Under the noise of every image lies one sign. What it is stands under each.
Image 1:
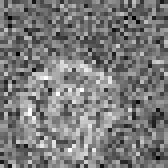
light at sign
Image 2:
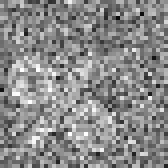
light percent sign
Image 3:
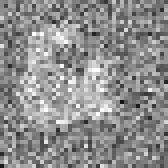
light ampersand
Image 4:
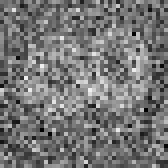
light infinity sign
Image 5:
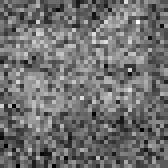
light not-equal sign
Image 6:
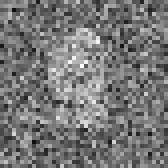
light section sign
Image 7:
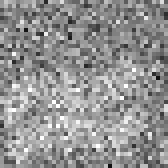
light approximately sign
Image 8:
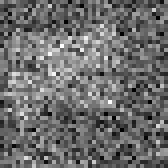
light not-equal sign
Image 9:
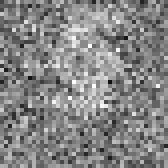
light section sign
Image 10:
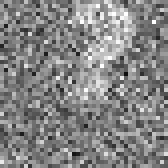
light question mark
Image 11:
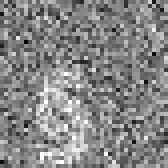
light section sign
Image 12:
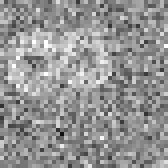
light infinity sign
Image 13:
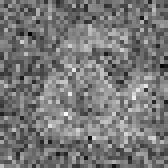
light ampersand
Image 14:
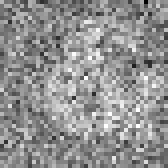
light ampersand
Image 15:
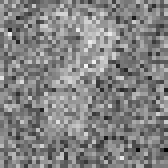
light question mark
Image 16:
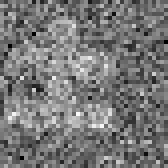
light plus-minus sign
